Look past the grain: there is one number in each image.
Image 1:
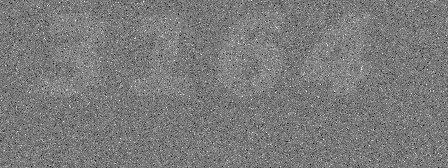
3164
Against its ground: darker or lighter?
lighter
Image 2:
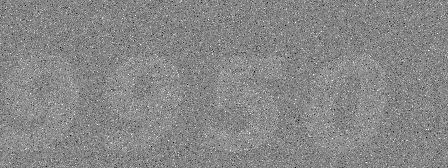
9950
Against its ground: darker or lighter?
lighter
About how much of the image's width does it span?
nearly all
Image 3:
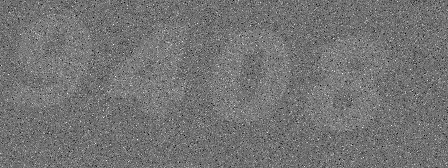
9408
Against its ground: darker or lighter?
lighter
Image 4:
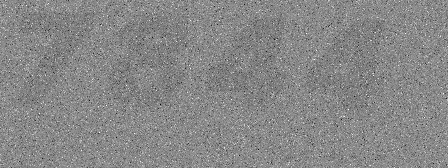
7844
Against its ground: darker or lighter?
darker
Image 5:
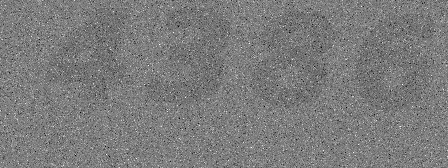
4386
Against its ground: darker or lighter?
darker
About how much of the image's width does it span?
nearly all
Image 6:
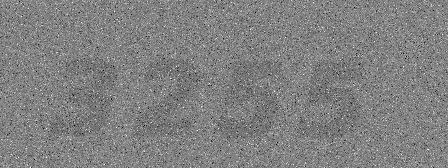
3255
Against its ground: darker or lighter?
darker
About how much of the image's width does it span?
two thirds
